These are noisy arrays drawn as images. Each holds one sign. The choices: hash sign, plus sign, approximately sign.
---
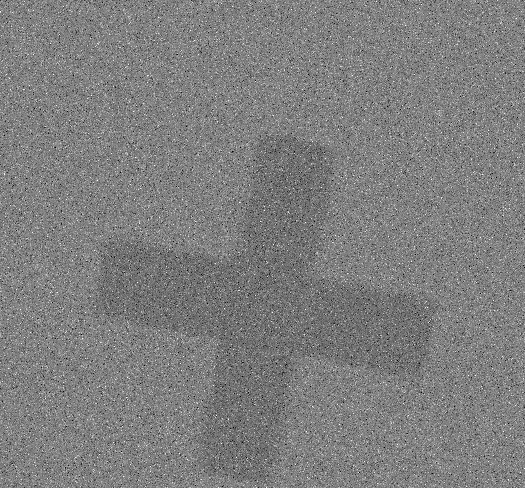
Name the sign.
plus sign
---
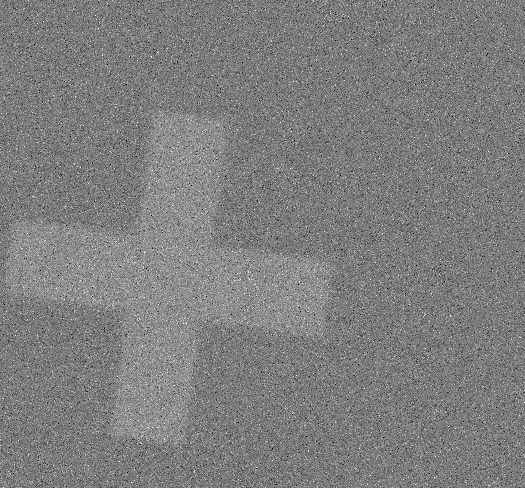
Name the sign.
plus sign
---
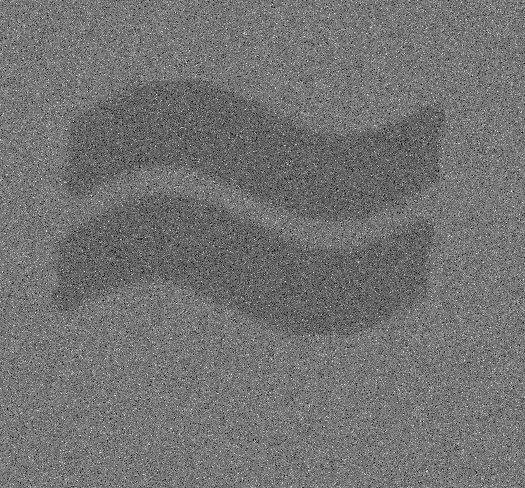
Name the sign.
approximately sign
